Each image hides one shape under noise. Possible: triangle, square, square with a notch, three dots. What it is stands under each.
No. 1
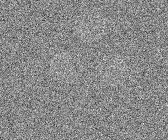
light three dots
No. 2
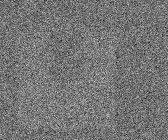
light square with a notch
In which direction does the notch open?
up
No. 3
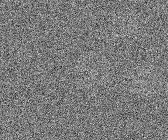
light three dots
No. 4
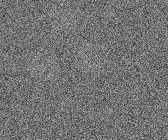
light three dots
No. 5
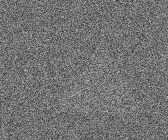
light triangle
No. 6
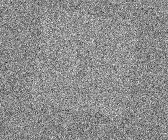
light square
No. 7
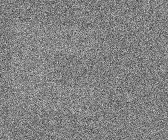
light square with a notch
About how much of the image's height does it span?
two thirds
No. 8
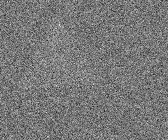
light triangle
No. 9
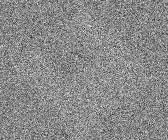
light square with a notch
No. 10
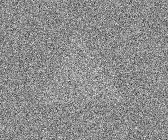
light triangle
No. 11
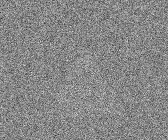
light triangle
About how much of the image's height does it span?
half
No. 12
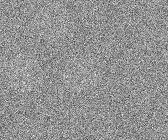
light three dots
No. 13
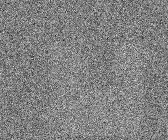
light square with a notch
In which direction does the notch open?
up
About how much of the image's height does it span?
two thirds
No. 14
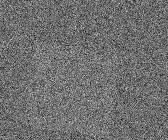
light square
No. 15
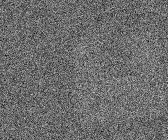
light square with a notch
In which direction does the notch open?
up
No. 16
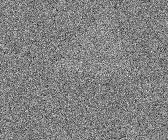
light triangle
